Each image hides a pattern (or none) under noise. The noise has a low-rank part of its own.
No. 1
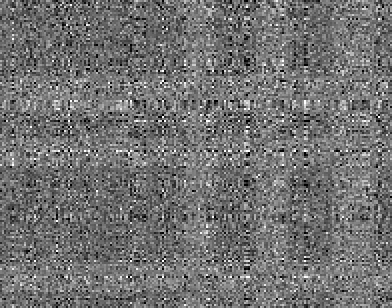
bands of rows crossing bands of columns
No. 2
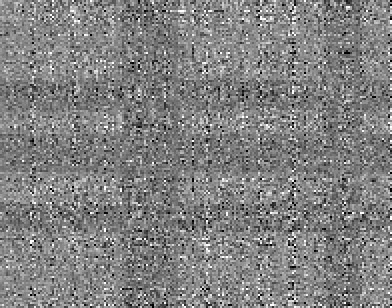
bands of rows crossing bands of columns
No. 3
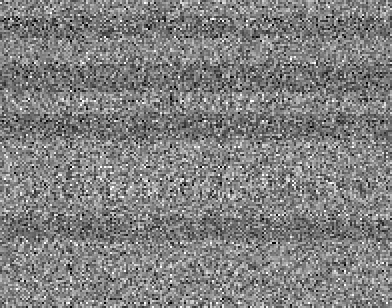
bands of rows
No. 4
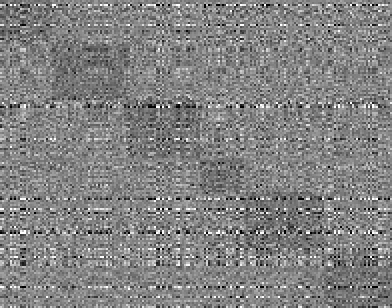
blocks along the diagonal
